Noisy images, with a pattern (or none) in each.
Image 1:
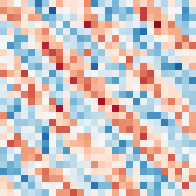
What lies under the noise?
diagonal stripes
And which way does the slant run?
top left to bottom right
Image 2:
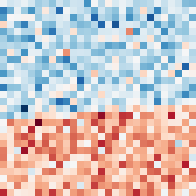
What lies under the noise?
a sharp edge
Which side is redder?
bottom
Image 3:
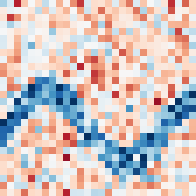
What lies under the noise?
a wavy band
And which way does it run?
left to right
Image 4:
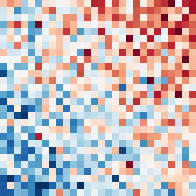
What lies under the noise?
a smooth slope
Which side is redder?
top right
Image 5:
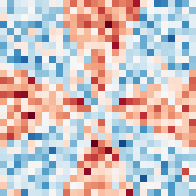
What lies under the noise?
spokes from one point
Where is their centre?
centre
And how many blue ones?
4
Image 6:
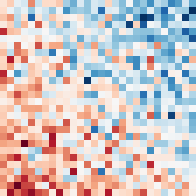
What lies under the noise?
a smooth slope
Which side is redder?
bottom left
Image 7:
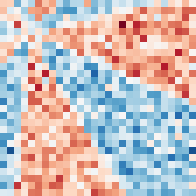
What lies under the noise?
spokes from one point
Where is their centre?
top left
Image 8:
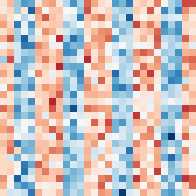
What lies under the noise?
vertical stripes
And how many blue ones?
4
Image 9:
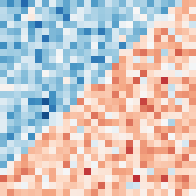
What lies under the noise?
a sharp edge
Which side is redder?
bottom right
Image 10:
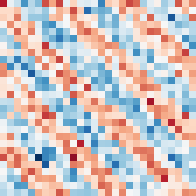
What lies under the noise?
diagonal stripes
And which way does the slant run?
top left to bottom right
